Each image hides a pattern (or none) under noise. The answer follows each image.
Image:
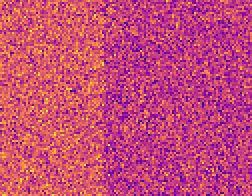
a sharp edge
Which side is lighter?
left
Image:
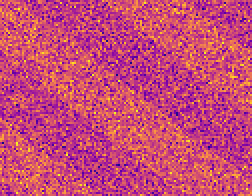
diagonal stripes
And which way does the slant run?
top left to bottom right
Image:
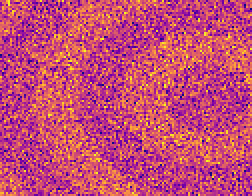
rings round one point
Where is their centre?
middle right
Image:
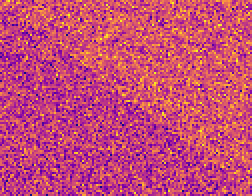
a sharp edge
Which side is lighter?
top right
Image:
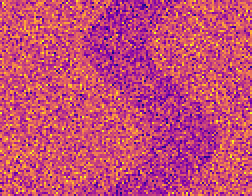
a wavy band
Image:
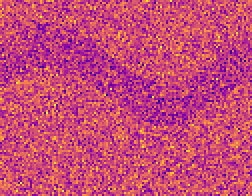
a wavy band
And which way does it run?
left to right
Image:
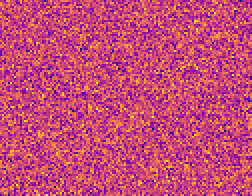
only noise
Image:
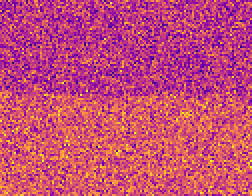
a sharp edge
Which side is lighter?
bottom
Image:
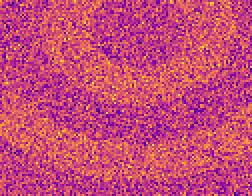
rings round one point
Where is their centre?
top middle
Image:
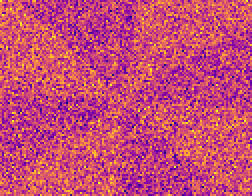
spokes from one point
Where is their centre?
centre
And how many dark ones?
4
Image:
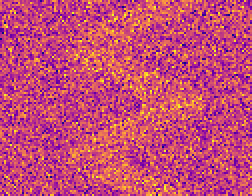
a wavy band
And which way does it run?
top to bottom
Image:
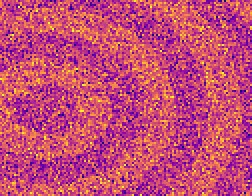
rings round one point
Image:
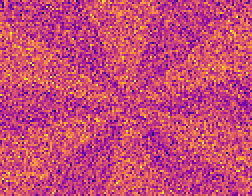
spokes from one point
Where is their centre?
centre
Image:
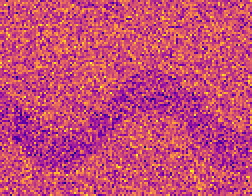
a wavy band
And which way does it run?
left to right
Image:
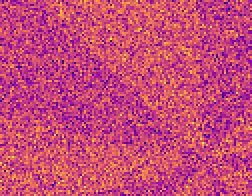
spokes from one point
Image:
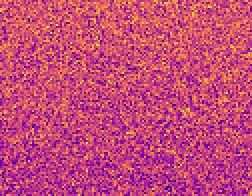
a smooth slope
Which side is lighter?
top
